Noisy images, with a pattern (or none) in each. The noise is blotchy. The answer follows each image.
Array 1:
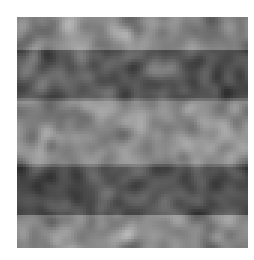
horizontal stripes
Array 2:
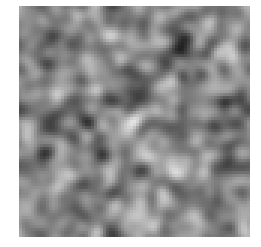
only noise
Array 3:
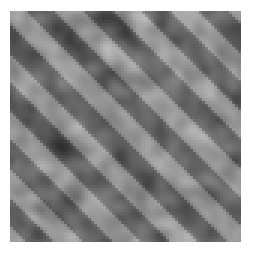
diagonal stripes
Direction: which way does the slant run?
top left to bottom right
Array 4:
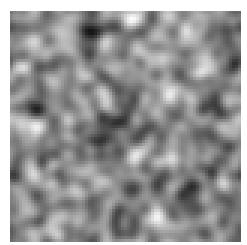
only noise
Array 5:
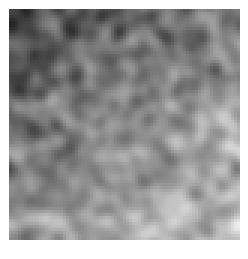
a smooth slope
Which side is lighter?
bottom right
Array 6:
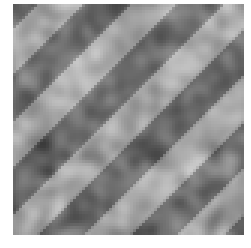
diagonal stripes
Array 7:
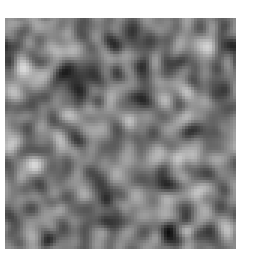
only noise
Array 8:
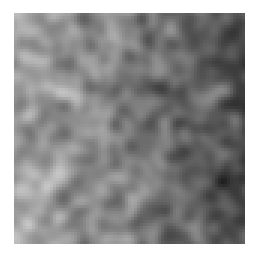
a smooth slope
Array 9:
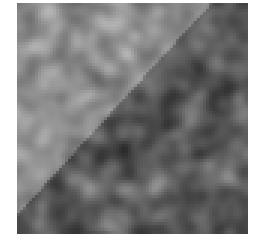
a sharp edge
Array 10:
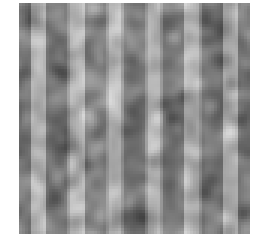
vertical stripes
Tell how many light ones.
6
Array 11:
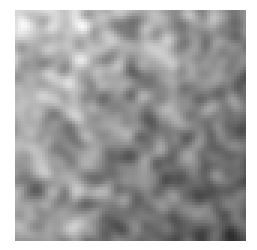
a smooth slope
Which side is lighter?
top left
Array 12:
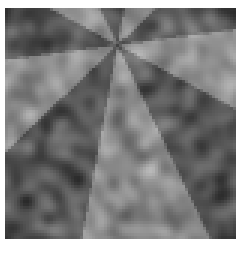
spokes from one point
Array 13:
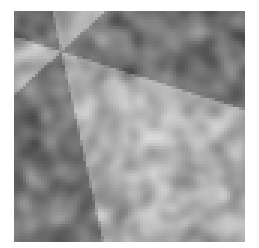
spokes from one point
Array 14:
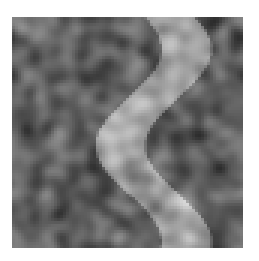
a wavy band
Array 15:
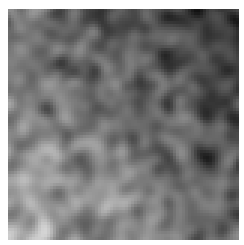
a smooth slope
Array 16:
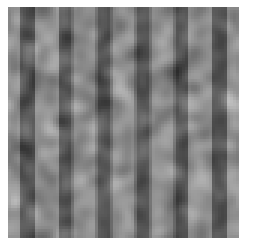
vertical stripes
